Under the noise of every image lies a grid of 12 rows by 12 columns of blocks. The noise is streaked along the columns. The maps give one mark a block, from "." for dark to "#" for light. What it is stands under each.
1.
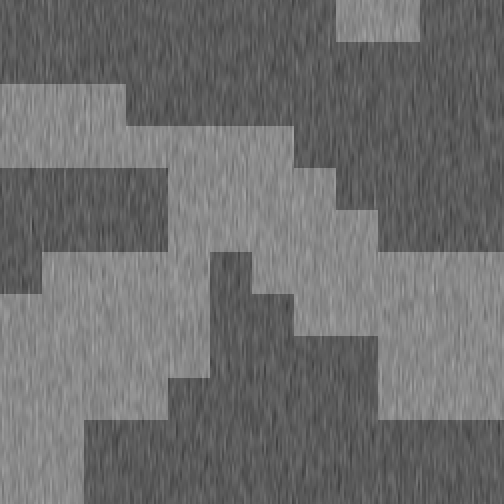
........##..
............
###.........
#######.....
....####....
....#####...
.####.######
#####..#####
#####....###
####.....###
##..........
##..........
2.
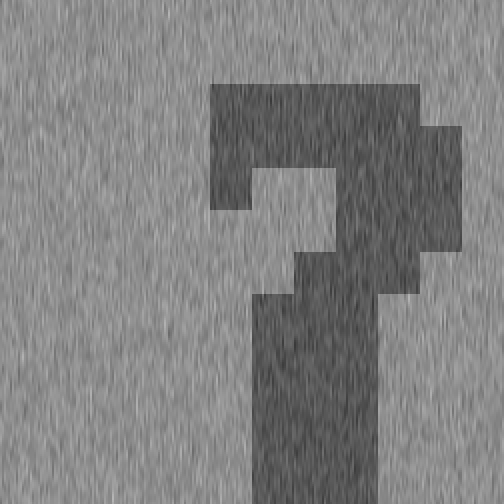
############
############
#####.....##
#####......#
#####.##...#
########...#
#######...##
######...###
######...###
######...###
######...###
######...###
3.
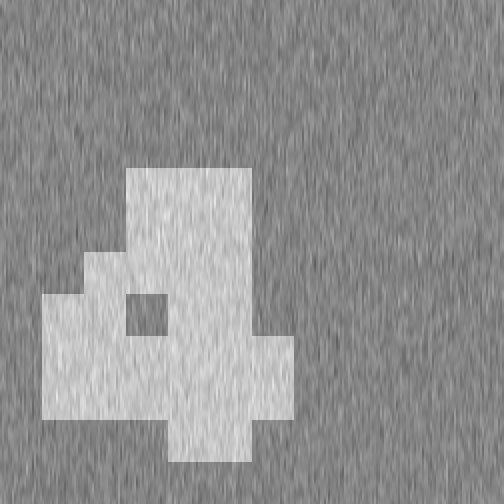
............
............
............
............
...###......
...###......
..####......
.##.##......
.######.....
.######.....
....##......
............
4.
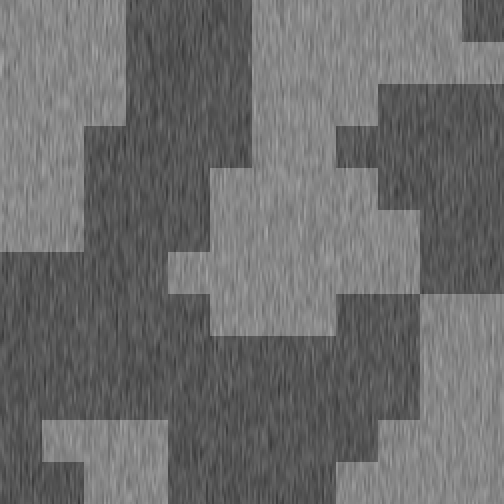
###...#####.
###...######
###...###...
##....##....
##...####...
##...#####..
....######..
.....###..##
..........##
..........##
.###.....###
..##....####
